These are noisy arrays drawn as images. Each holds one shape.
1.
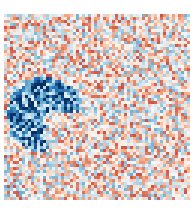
disc with a wedge cut out
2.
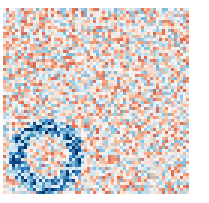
ring
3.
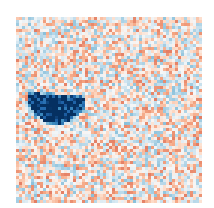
half disc
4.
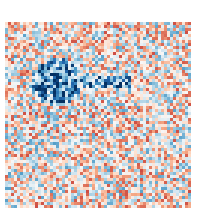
lollipop
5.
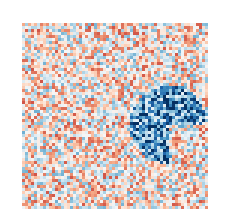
disc with a wedge cut out
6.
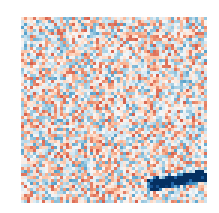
bar
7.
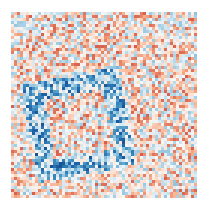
square frame
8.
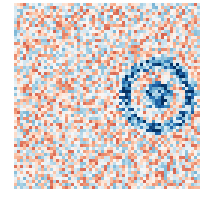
bullseye
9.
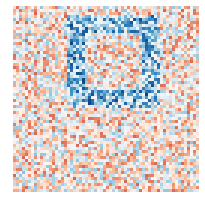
square frame
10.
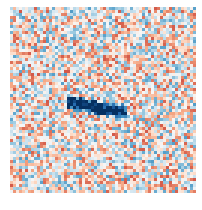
bar
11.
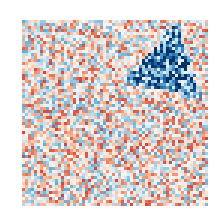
triangle
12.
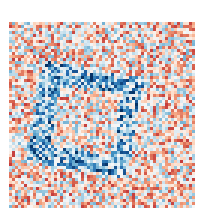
square frame
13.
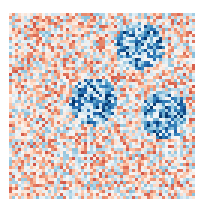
three dots
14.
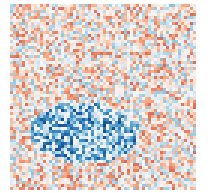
ellipse
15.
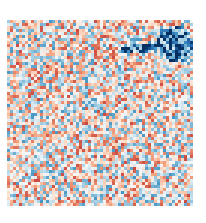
lollipop
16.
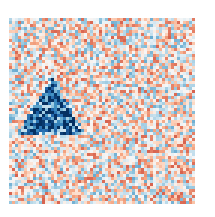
triangle
